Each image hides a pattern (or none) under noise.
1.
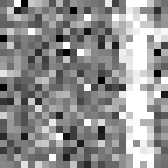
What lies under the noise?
one vertical stripe
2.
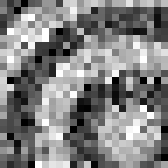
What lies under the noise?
rings round one point
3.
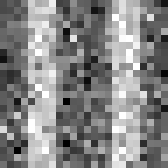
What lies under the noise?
vertical stripes
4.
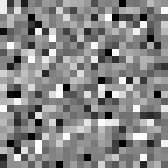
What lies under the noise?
only noise
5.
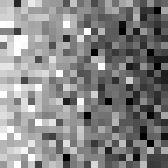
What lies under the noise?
a smooth slope
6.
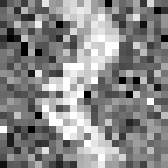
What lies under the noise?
a wavy band
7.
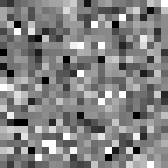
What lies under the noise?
only noise
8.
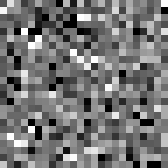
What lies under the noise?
only noise
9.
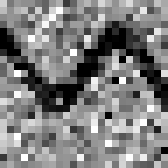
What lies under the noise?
a wavy band
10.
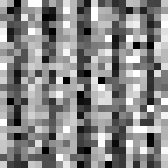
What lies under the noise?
vertical stripes
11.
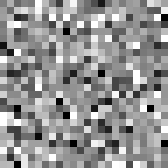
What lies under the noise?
only noise
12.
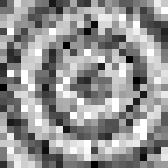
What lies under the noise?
rings round one point
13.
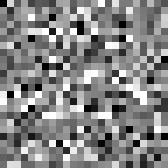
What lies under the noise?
only noise
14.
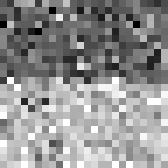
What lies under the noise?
a sharp edge
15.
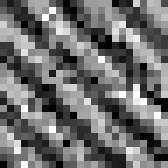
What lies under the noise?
diagonal stripes
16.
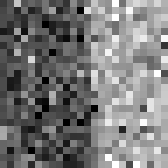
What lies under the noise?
a sharp edge
